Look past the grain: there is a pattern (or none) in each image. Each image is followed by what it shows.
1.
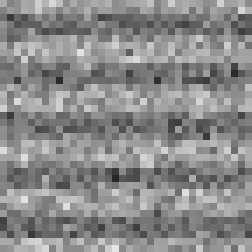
horizontal stripes
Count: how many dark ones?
5
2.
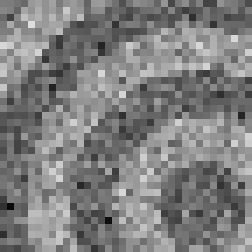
rings round one point
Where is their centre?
bottom right
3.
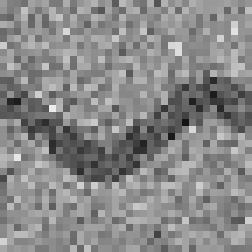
a wavy band
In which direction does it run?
left to right
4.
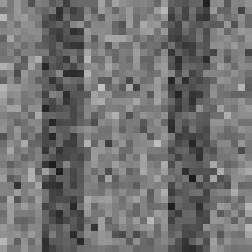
vertical stripes
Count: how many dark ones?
2
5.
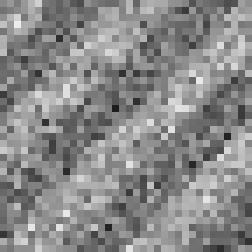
diagonal stripes
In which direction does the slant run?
bottom left to top right
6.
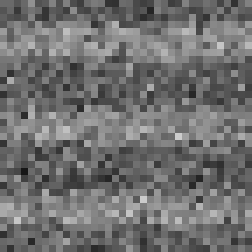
horizontal stripes
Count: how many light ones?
3
